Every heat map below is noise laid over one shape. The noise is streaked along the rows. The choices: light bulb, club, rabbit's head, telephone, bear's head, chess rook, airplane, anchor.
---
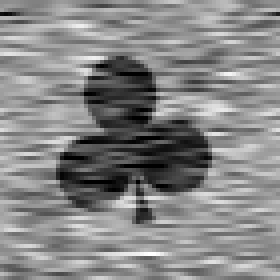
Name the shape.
club
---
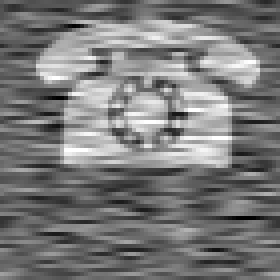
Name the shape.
telephone
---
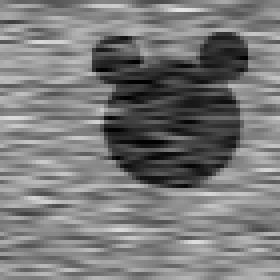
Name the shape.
bear's head
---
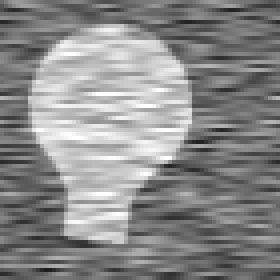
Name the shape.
light bulb
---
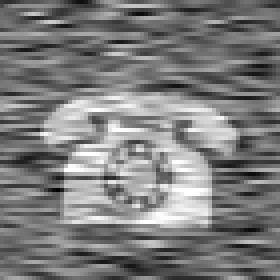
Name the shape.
telephone
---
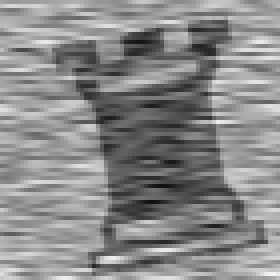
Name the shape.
chess rook
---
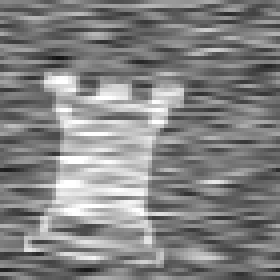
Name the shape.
chess rook
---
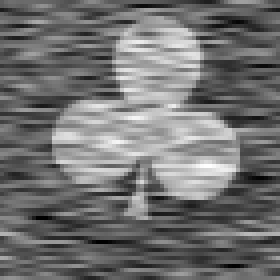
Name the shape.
club
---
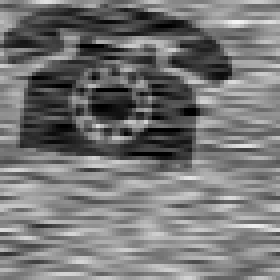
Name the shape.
telephone
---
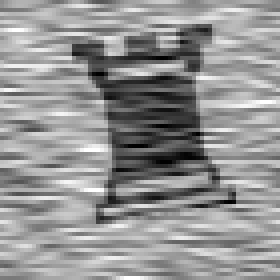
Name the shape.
chess rook
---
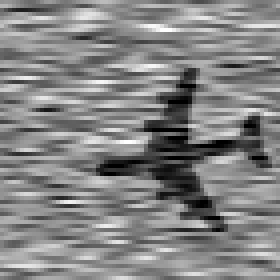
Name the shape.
airplane
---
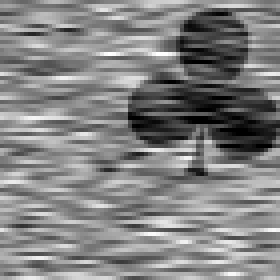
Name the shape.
club
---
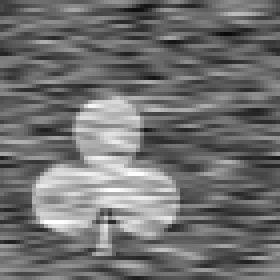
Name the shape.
club
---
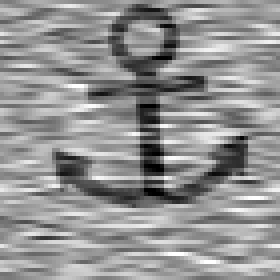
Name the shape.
anchor
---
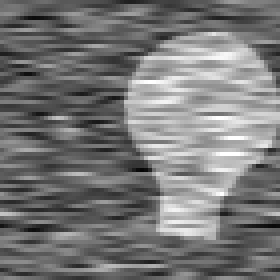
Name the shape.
light bulb
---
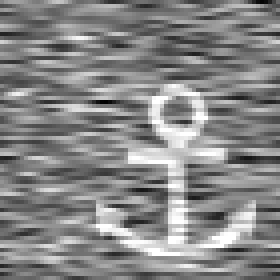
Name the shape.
anchor
